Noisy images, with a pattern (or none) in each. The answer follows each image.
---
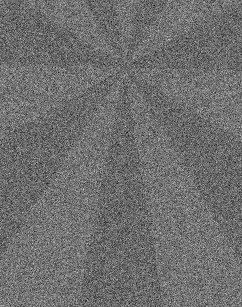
spokes from one point
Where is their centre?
top middle
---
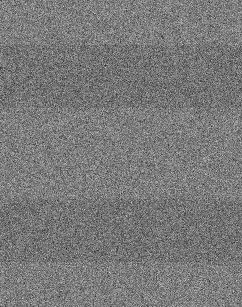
horizontal stripes
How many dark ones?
2
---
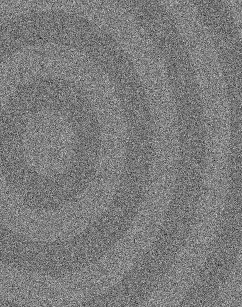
rings round one point
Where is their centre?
middle left
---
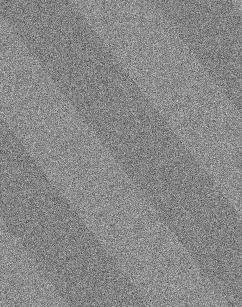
diagonal stripes
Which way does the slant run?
top left to bottom right
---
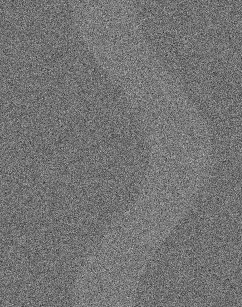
a wavy band
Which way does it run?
top to bottom
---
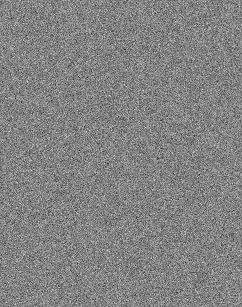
only noise
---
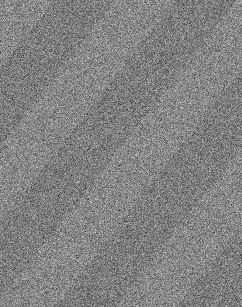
diagonal stripes
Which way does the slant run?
bottom left to top right
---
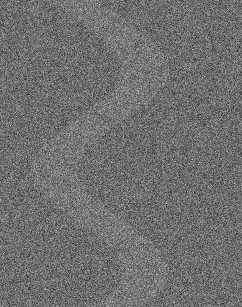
a wavy band
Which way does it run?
top to bottom
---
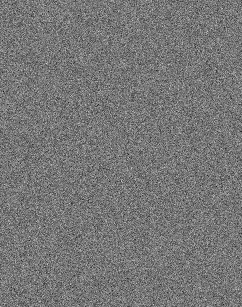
only noise
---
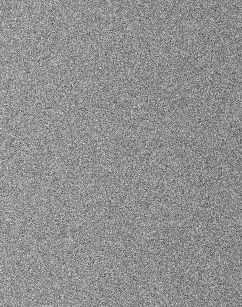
a smooth slope
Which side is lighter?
left
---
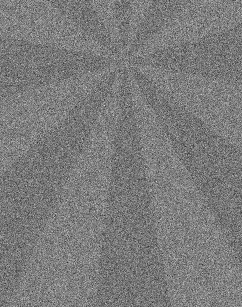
spokes from one point
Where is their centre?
top middle
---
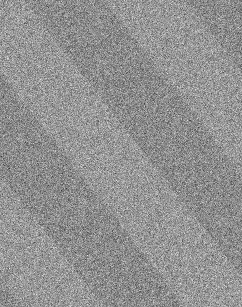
diagonal stripes
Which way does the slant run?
top left to bottom right
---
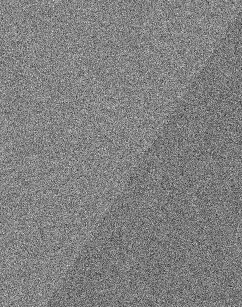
a sharp edge
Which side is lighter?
top left
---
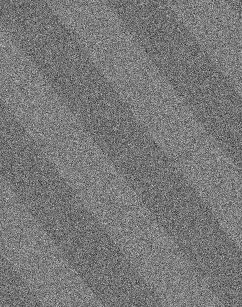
diagonal stripes
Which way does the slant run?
top left to bottom right
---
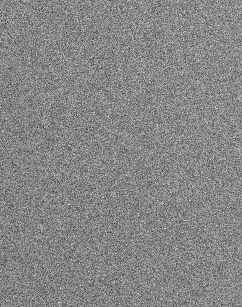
a smooth slope
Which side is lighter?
top right
